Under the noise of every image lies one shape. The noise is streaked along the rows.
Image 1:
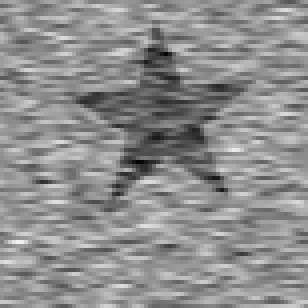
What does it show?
dark star
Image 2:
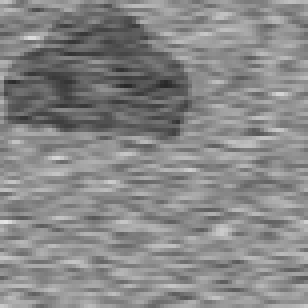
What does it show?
dark cloud
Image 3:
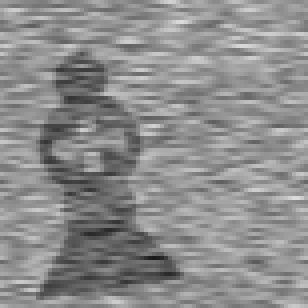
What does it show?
dark chess bishop
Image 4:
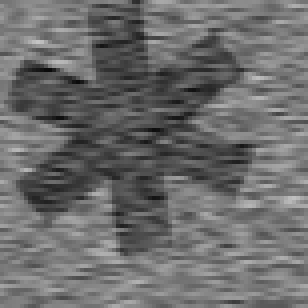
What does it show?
dark asterisk
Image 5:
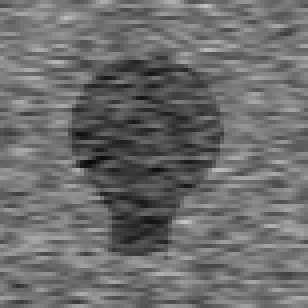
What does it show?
dark light bulb
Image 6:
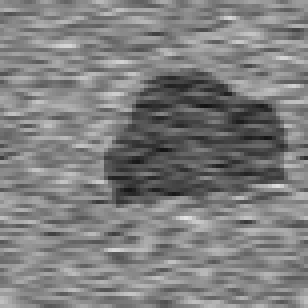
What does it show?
dark cloud
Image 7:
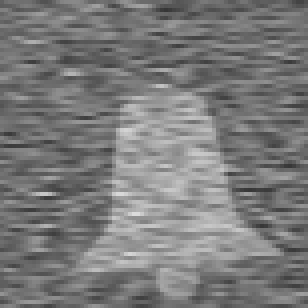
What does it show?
light bell
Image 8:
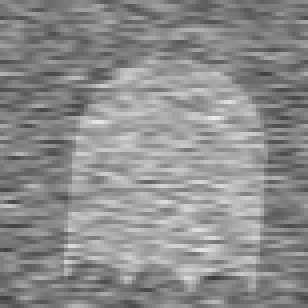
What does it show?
light ghost
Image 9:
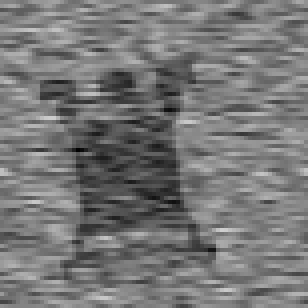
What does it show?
dark chess rook
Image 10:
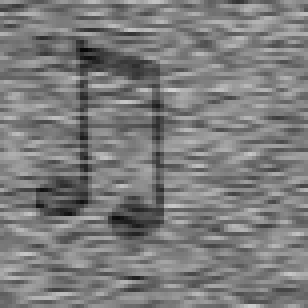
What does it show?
dark pair of musical notes
